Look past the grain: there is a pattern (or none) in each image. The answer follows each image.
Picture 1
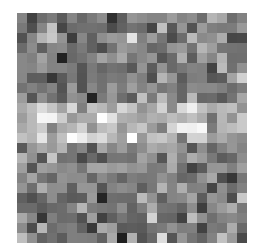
one horizontal stripe
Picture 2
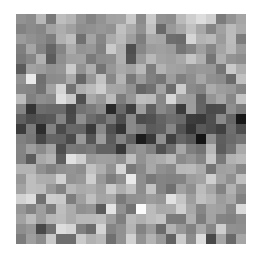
one horizontal stripe
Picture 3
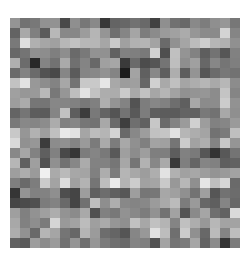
horizontal stripes
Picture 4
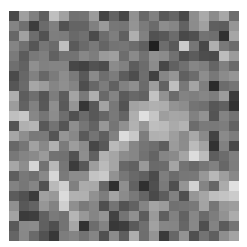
a wavy band
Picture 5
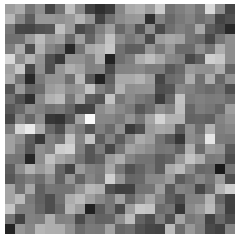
diagonal stripes
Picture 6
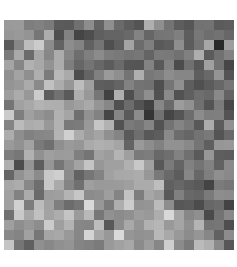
a sharp edge
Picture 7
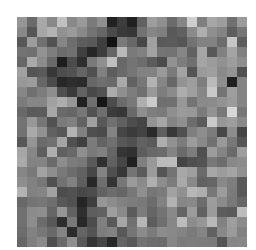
a wavy band
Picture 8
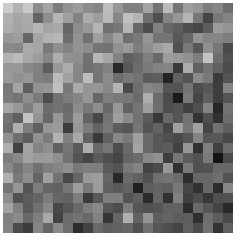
a smooth slope
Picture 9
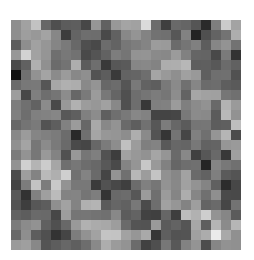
diagonal stripes
